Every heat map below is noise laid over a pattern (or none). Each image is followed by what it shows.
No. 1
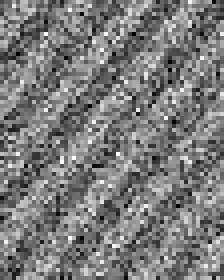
diagonal stripes
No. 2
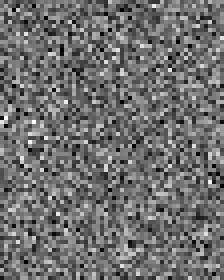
only noise
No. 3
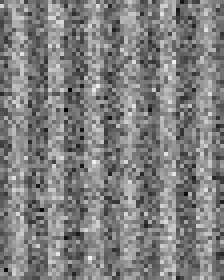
vertical stripes
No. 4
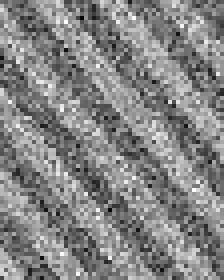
diagonal stripes
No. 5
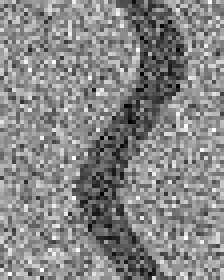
a wavy band
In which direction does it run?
top to bottom
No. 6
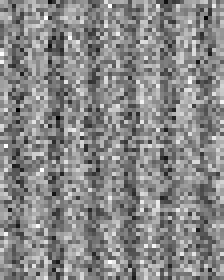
vertical stripes
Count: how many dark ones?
6
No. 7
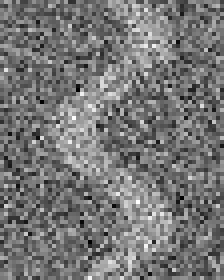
a wavy band
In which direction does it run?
top to bottom
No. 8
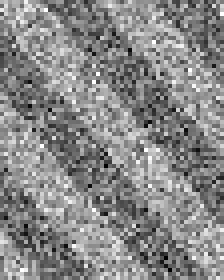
diagonal stripes
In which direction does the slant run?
top left to bottom right
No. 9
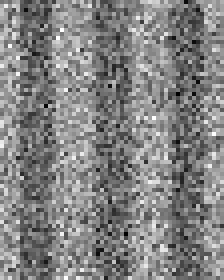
vertical stripes
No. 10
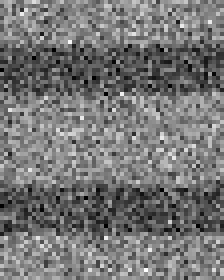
horizontal stripes
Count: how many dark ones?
2
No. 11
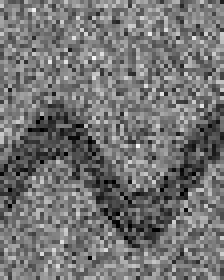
a wavy band
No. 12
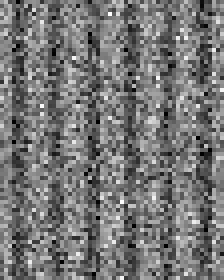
vertical stripes
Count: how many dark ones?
6
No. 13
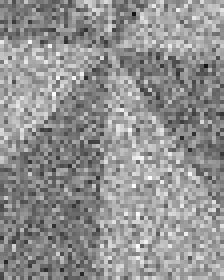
spokes from one point
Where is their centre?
top middle
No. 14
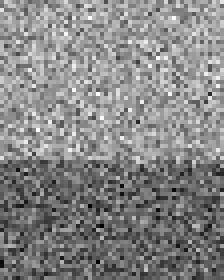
a sharp edge
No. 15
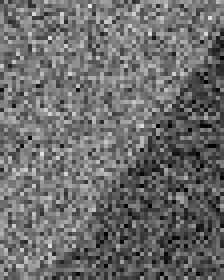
a sharp edge
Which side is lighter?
top left
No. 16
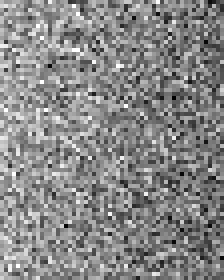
a smooth slope
